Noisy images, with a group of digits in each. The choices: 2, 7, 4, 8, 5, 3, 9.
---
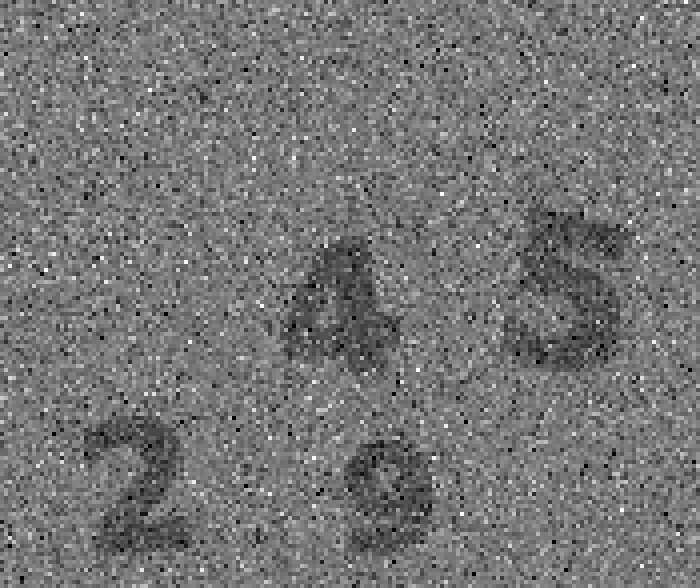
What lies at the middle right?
5
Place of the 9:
bottom middle
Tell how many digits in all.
4
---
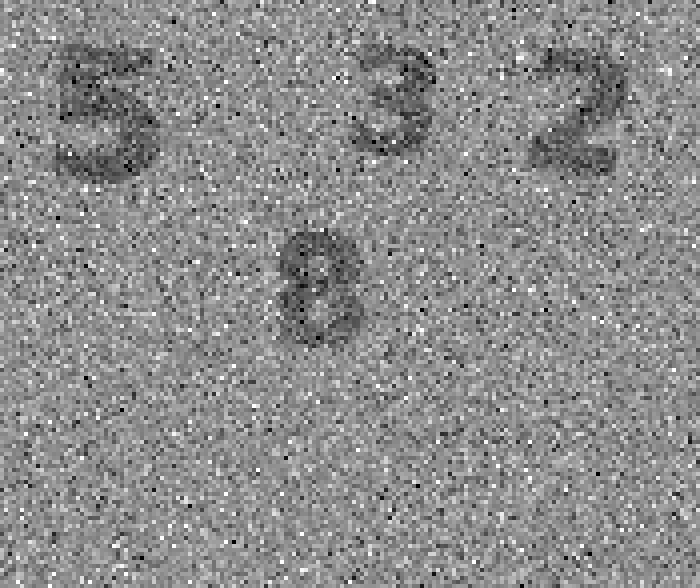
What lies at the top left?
5
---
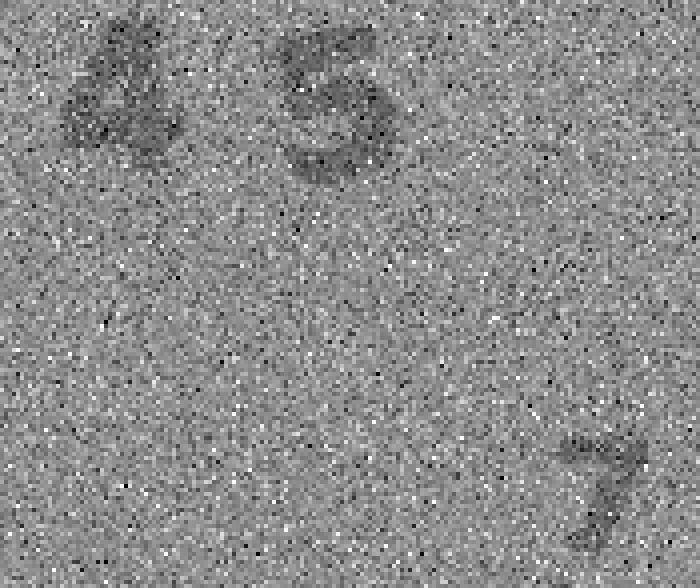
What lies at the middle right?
nothing
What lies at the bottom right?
7
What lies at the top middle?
5
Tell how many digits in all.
3
